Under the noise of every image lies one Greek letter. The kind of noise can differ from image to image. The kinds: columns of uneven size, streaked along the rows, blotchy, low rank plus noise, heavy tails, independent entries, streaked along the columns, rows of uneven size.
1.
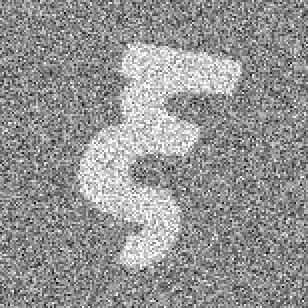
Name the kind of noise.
independent entries
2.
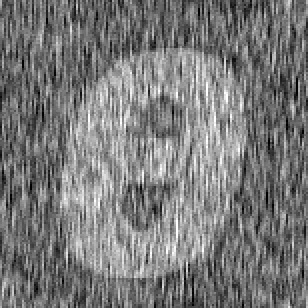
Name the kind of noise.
streaked along the columns
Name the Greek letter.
theta
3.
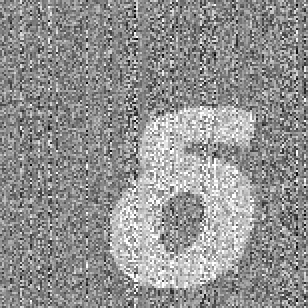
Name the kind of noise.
columns of uneven size
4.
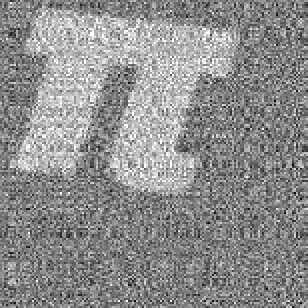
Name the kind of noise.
low rank plus noise
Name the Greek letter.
pi
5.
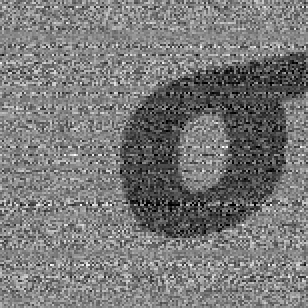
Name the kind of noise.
rows of uneven size
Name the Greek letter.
sigma
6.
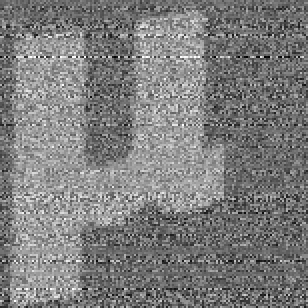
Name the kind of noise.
rows of uneven size
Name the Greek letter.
mu
